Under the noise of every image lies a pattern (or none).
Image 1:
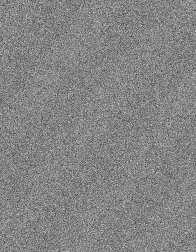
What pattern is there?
diagonal stripes
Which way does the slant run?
bottom left to top right
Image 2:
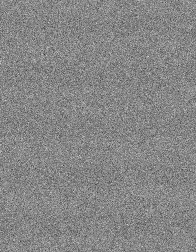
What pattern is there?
horizontal stripes
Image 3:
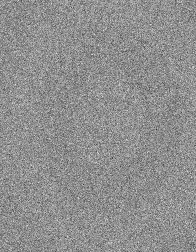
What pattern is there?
rings round one point
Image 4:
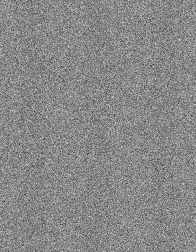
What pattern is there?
vertical stripes
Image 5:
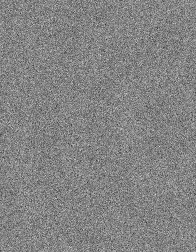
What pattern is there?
rings round one point
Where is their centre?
middle right
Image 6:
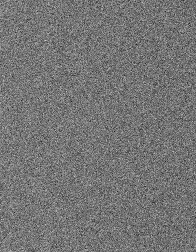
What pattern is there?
a smooth slope
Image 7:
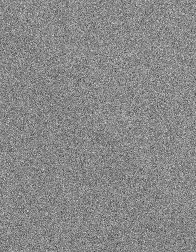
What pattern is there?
a sharp edge
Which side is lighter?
top right
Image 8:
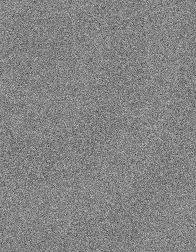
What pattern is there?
rings round one point
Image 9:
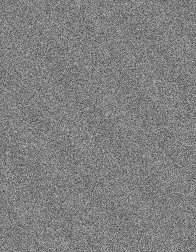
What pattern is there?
diagonal stripes
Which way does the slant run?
top left to bottom right
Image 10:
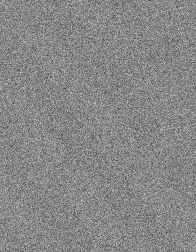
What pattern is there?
diagonal stripes
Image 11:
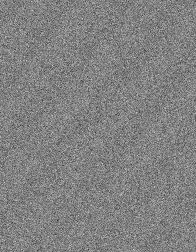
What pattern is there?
diagonal stripes
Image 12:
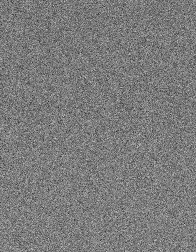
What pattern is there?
a smooth slope
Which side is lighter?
bottom
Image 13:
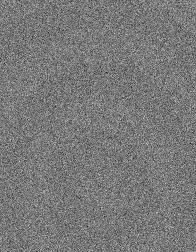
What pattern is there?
rings round one point
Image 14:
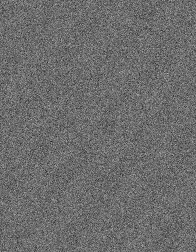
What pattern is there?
diagonal stripes
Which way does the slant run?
bottom left to top right
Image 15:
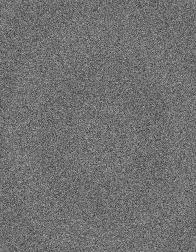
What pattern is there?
rings round one point
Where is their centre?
centre
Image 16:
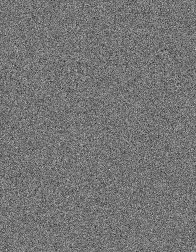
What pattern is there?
only noise
